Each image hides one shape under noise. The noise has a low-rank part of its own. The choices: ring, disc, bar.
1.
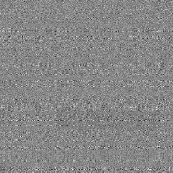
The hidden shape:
bar
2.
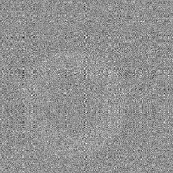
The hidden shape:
ring
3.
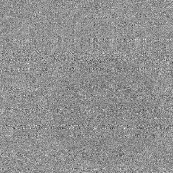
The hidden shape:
disc
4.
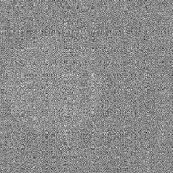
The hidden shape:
disc
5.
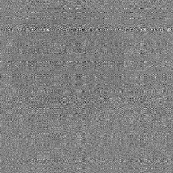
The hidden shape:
disc
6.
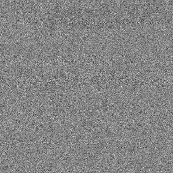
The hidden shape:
bar
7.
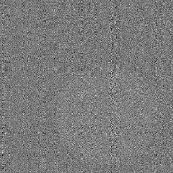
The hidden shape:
disc
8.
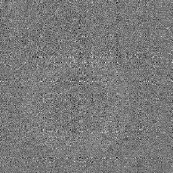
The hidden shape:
ring
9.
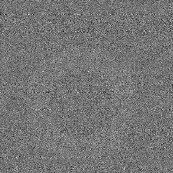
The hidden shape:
ring
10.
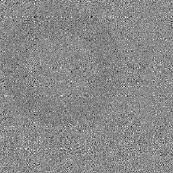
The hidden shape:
ring
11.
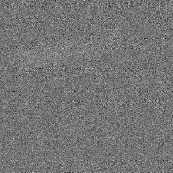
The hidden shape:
bar
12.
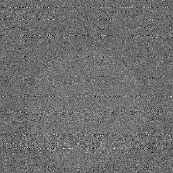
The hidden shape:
disc
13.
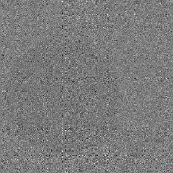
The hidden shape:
disc
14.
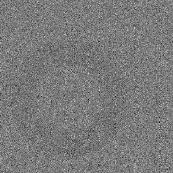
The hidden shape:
ring
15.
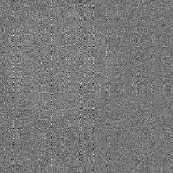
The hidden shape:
disc
